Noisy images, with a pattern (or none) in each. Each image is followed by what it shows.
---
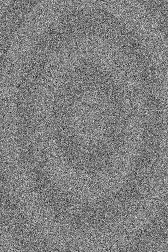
rings round one point
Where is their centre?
centre
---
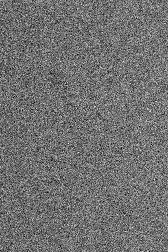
a smooth slope
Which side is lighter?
right
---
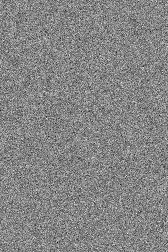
only noise
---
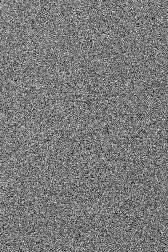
a smooth slope
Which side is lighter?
top left
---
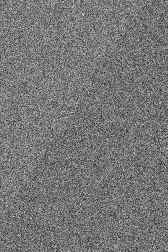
a sharp edge
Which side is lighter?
top left
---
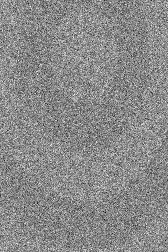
rings round one point
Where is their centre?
top middle
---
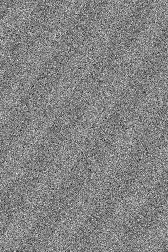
diagonal stripes
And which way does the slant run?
bottom left to top right
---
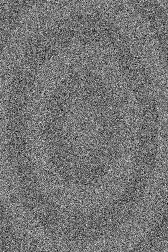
rings round one point
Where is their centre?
centre
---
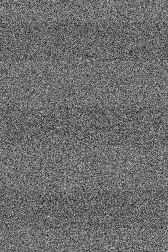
horizontal stripes
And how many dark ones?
3
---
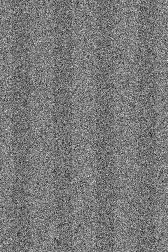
vertical stripes
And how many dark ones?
4
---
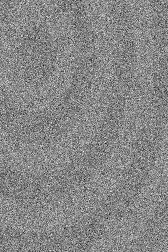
rings round one point
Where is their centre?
top left
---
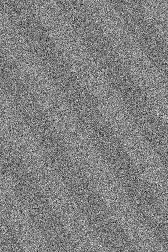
diagonal stripes
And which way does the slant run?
top left to bottom right
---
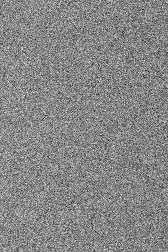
a smooth slope
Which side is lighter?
left
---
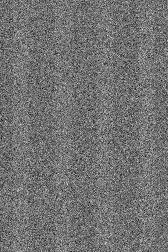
vertical stripes
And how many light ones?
4
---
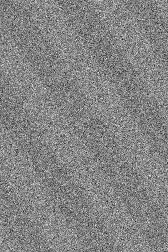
diagonal stripes
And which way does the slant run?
top left to bottom right
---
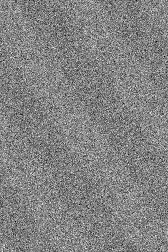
diagonal stripes
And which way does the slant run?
top left to bottom right
